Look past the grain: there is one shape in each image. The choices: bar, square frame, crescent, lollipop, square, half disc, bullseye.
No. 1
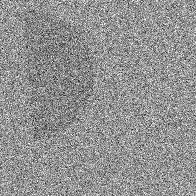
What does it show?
dark half disc
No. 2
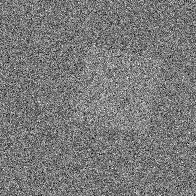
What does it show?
light square
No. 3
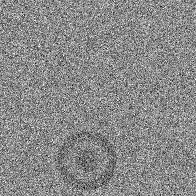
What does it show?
dark bullseye, bottom middle
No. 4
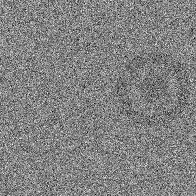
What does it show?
dark bullseye, middle right
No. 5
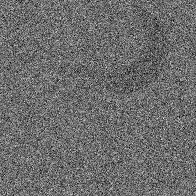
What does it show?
dark crescent
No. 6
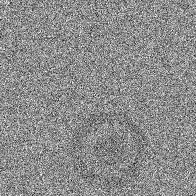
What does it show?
dark bullseye, bottom middle
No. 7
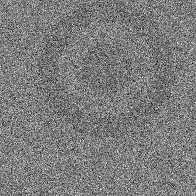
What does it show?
dark bullseye
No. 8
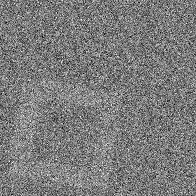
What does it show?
light square frame
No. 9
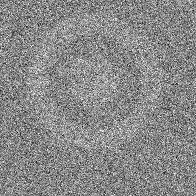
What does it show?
light bullseye
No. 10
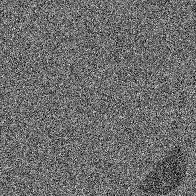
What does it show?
dark half disc, bottom right
